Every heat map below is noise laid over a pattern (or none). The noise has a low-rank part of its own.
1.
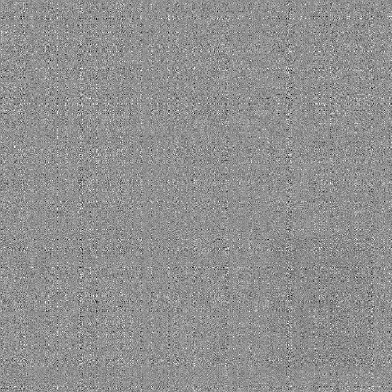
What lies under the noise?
one block
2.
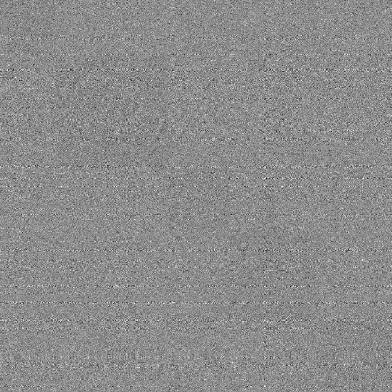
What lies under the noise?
blocks along the diagonal
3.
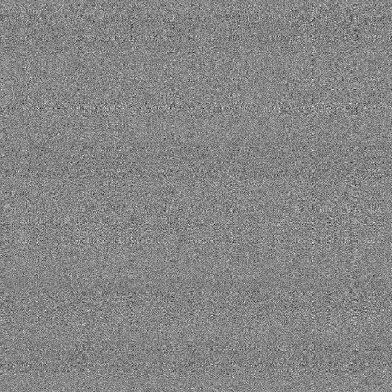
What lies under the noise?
bands of rows
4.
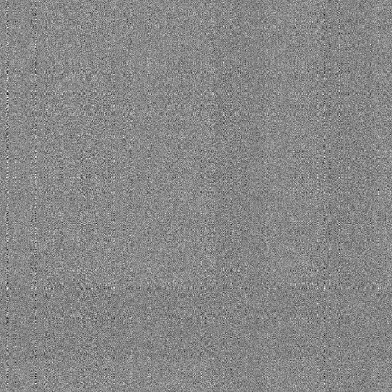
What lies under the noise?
bands of rows crossing bands of columns
